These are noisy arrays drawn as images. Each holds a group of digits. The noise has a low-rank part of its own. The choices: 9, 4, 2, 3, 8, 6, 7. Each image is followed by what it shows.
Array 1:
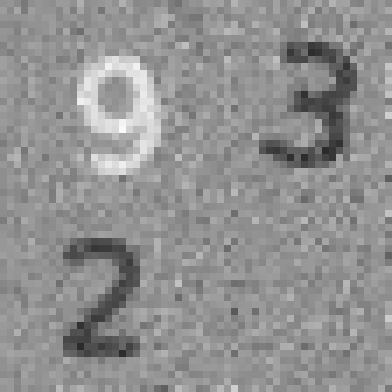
top left: light 9; top right: dark 3; bottom left: dark 2
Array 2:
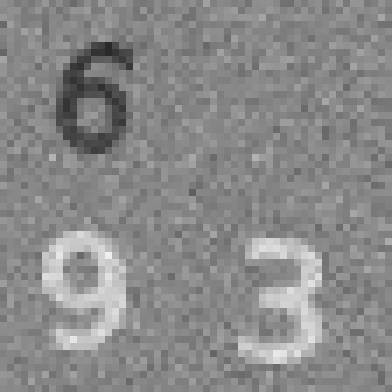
top left: dark 6; bottom left: light 9; bottom right: light 3
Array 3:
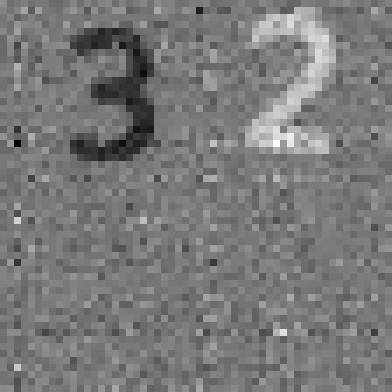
top left: dark 3; top right: light 2
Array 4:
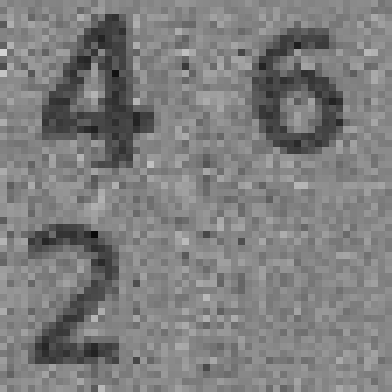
top left: dark 4; top right: dark 6; bottom left: dark 2
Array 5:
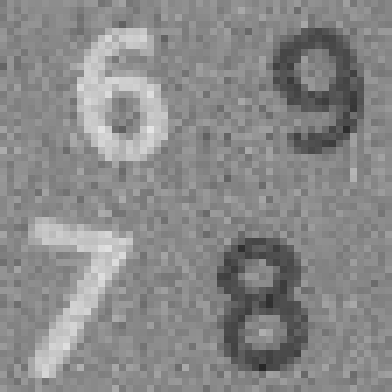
top left: light 6; top right: dark 9; bottom left: light 7; bottom right: dark 8
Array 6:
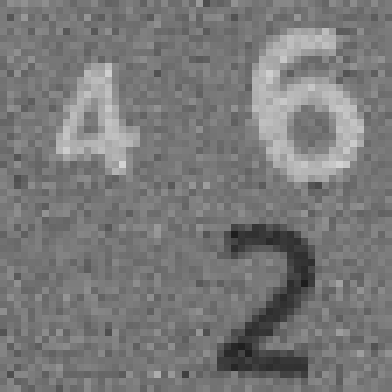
top left: light 4; top right: light 6; bottom right: dark 2
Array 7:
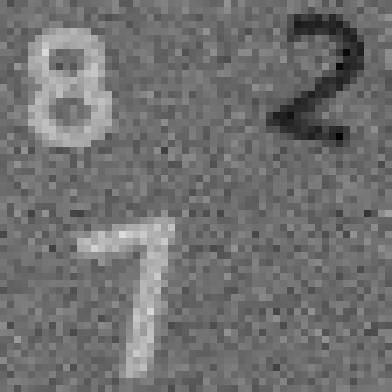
top left: light 8; top right: dark 2; bottom left: light 7
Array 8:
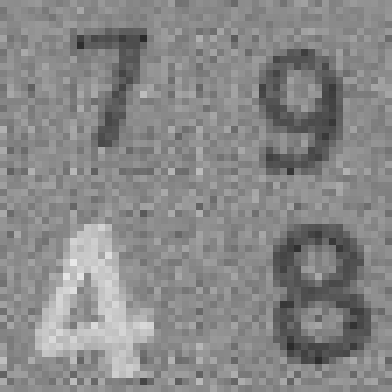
top left: dark 7; top right: dark 9; bottom left: light 4; bottom right: dark 8
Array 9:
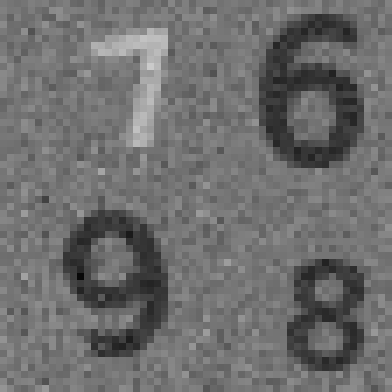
top left: light 7; top right: dark 6; bottom left: dark 9; bottom right: dark 8
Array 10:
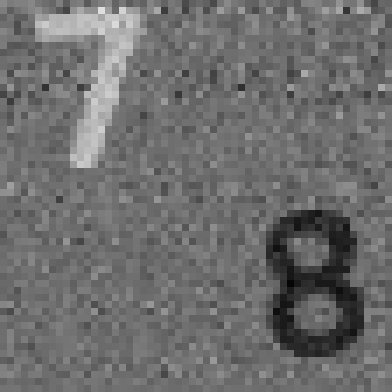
top left: light 7; bottom right: dark 8
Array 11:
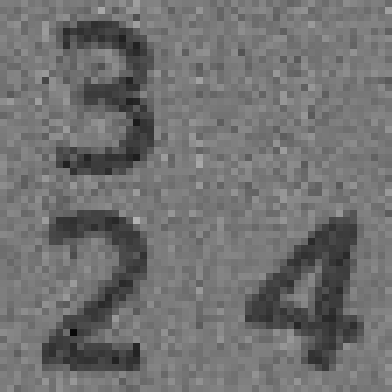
top left: dark 3; bottom left: dark 2; bottom right: dark 4
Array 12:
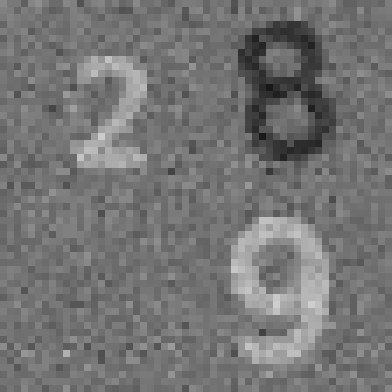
top left: light 2; top right: dark 8; bottom right: light 9
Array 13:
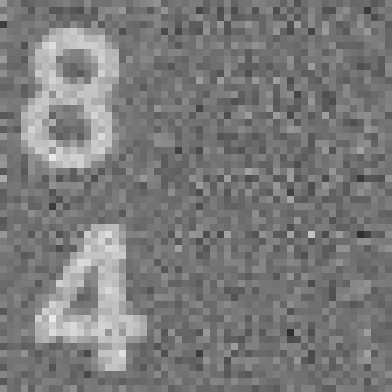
top left: light 8; bottom left: light 4
